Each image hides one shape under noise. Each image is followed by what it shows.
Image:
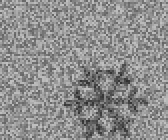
snowflake
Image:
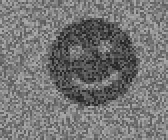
smiling face
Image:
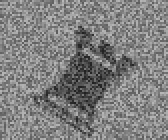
chess rook
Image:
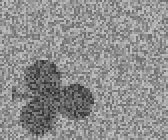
club
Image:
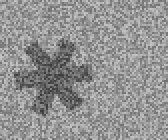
asterisk
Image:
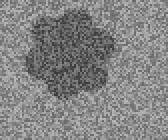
flower
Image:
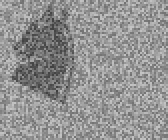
chess knight
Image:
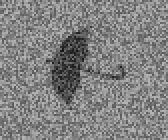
umbrella
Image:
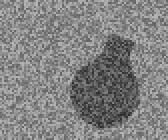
light bulb
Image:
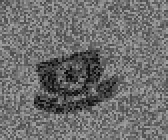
telephone
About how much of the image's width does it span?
half
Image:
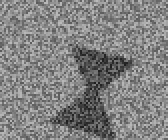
bow tie
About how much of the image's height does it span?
two thirds
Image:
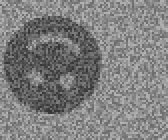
smiling face
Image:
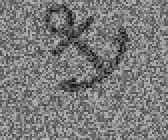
anchor
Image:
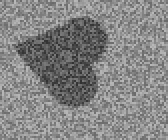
heart
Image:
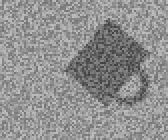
cup
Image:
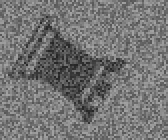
chess rook
